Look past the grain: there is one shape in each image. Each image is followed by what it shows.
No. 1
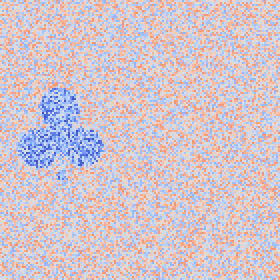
club
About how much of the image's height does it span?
a third
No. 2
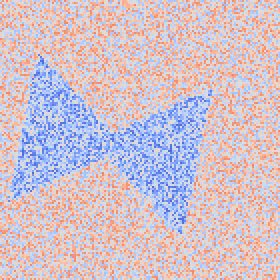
bow tie
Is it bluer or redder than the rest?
bluer
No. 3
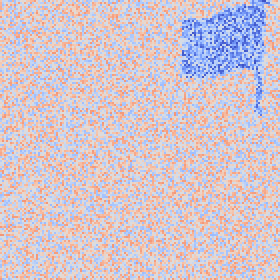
flag
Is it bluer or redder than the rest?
bluer
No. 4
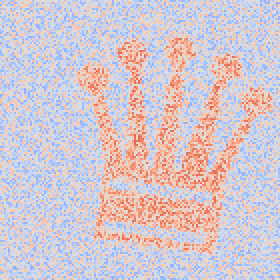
chess queen
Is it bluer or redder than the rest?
redder
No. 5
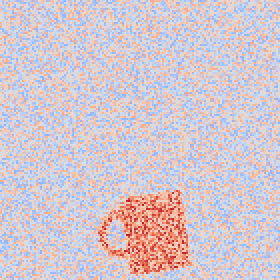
cup
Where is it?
bottom middle
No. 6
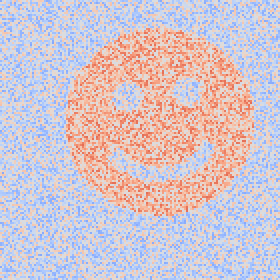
smiling face
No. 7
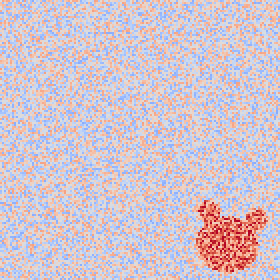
bear's head
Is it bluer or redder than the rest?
redder
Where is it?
bottom right
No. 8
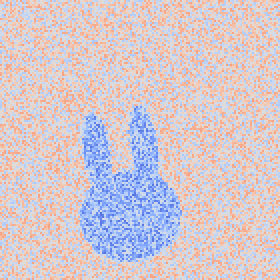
rabbit's head
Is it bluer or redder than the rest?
bluer
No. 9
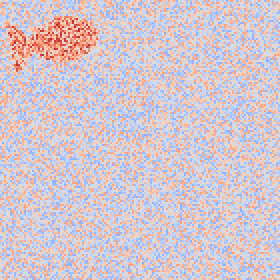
fish
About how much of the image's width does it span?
a third
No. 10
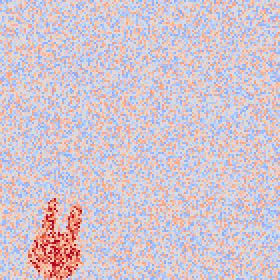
rabbit's head
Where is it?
bottom left
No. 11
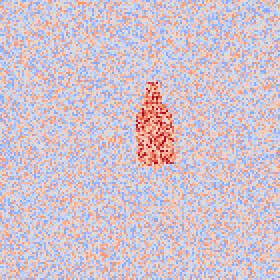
bottle
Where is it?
centre
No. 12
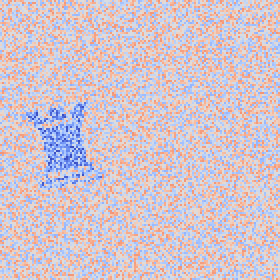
chess rook
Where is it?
middle left
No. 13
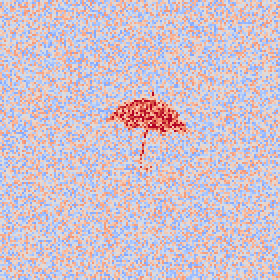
umbrella
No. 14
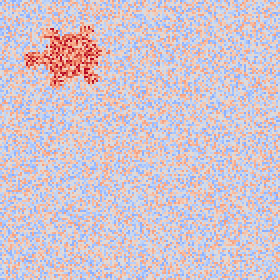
turtle
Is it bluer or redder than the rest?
redder
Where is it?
top left
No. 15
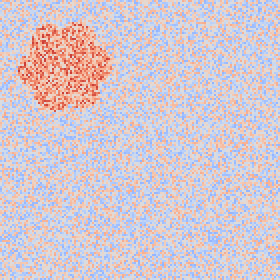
flower
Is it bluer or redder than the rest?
redder
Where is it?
top left
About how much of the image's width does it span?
a third
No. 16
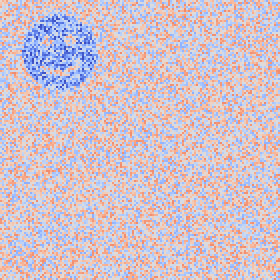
smiling face
